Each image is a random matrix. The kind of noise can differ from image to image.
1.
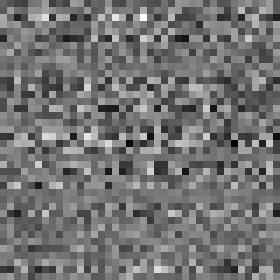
rows of uneven size
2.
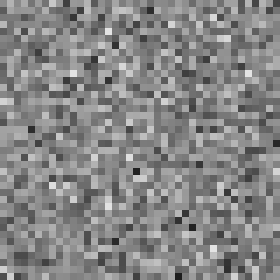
independent entries
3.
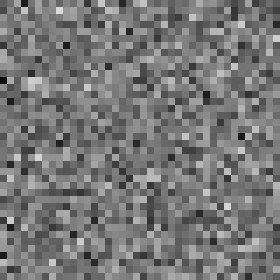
independent entries
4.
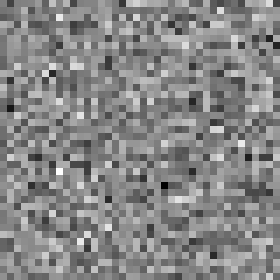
low rank plus noise
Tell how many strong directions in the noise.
three or four
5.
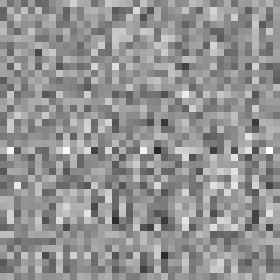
low rank plus noise
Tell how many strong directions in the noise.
two
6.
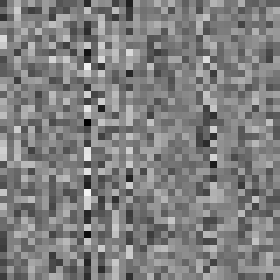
columns of uneven size
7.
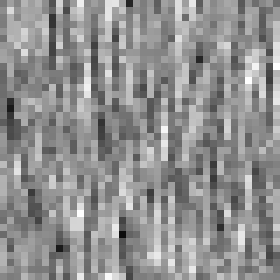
streaked along the columns
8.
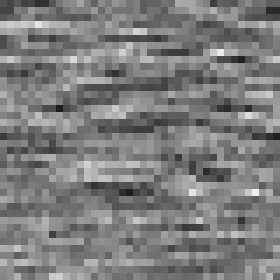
streaked along the rows
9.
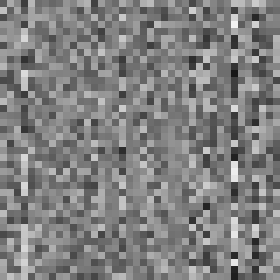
columns of uneven size
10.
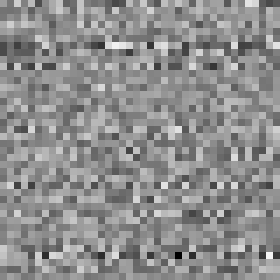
rows of uneven size
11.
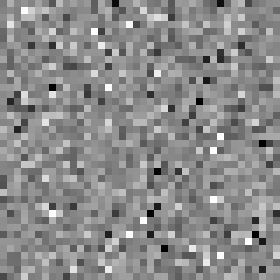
heavy tails
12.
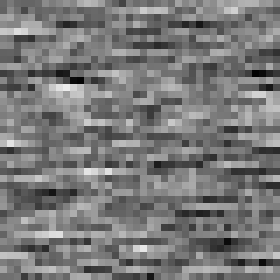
streaked along the rows
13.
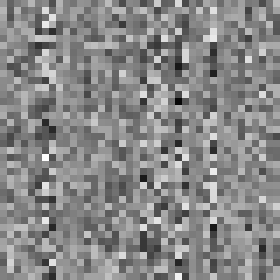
columns of uneven size
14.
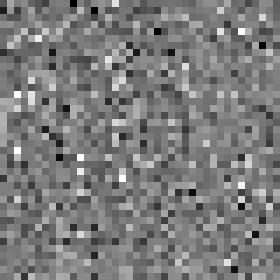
heavy tails
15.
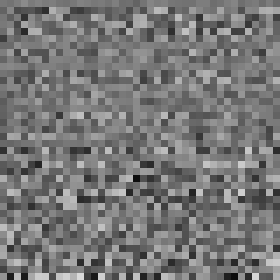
rows of uneven size
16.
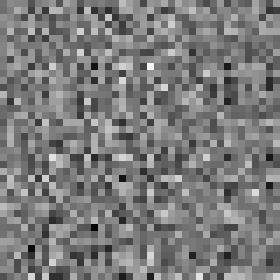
low rank plus noise
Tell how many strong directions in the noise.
one
